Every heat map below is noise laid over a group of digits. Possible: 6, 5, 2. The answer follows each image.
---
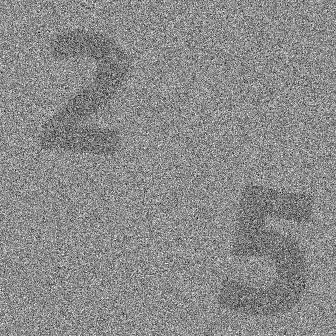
top left: dark 2; bottom right: dark 5
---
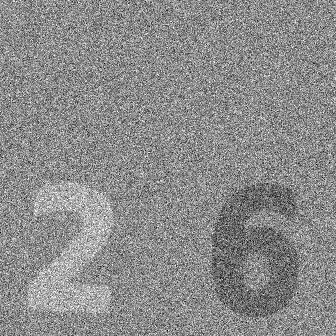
bottom left: light 2; bottom right: dark 6
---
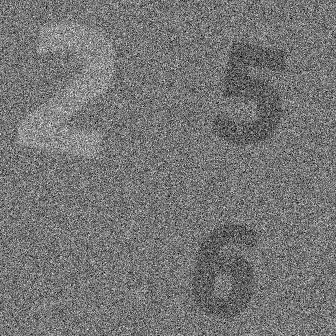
top left: light 2; top right: dark 5; bottom right: dark 6
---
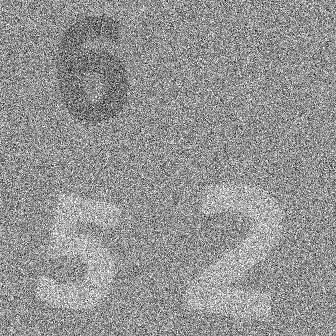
top left: dark 6; bottom left: light 5; bottom right: light 2
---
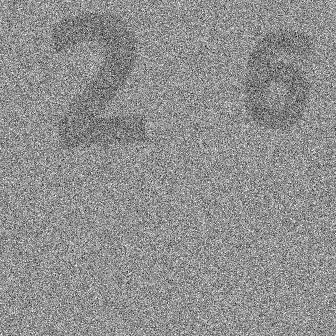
top left: dark 2; top right: dark 6
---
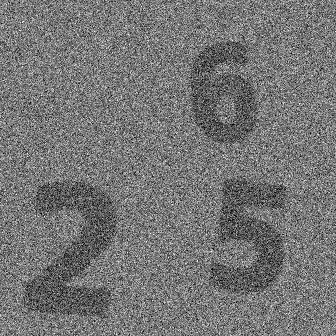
top right: dark 6; bottom left: dark 2; bottom right: dark 5
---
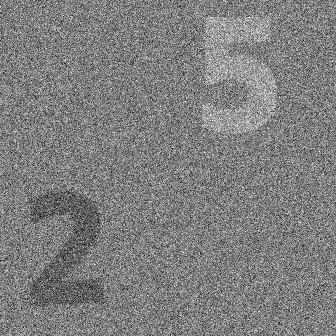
top right: light 5; bottom left: dark 2
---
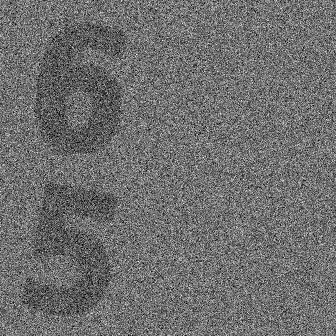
top left: dark 6; bottom left: dark 5
